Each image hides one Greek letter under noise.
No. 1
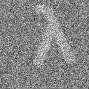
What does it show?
light lambda
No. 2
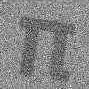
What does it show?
dark pi
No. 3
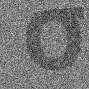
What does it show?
dark sigma
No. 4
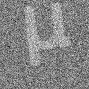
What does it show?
light mu
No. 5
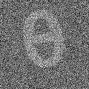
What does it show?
light theta
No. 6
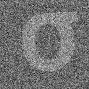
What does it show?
light sigma
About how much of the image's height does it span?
two thirds
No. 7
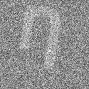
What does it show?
light eta
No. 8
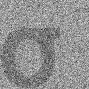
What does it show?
dark sigma
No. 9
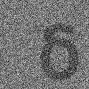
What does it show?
dark delta
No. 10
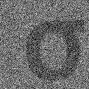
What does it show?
dark sigma
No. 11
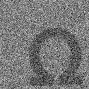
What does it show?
dark omega
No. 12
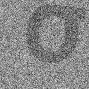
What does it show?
dark sigma
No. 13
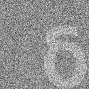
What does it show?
light delta
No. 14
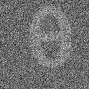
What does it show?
light theta
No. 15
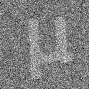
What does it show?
light mu
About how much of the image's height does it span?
two thirds
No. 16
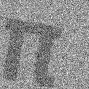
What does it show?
dark pi
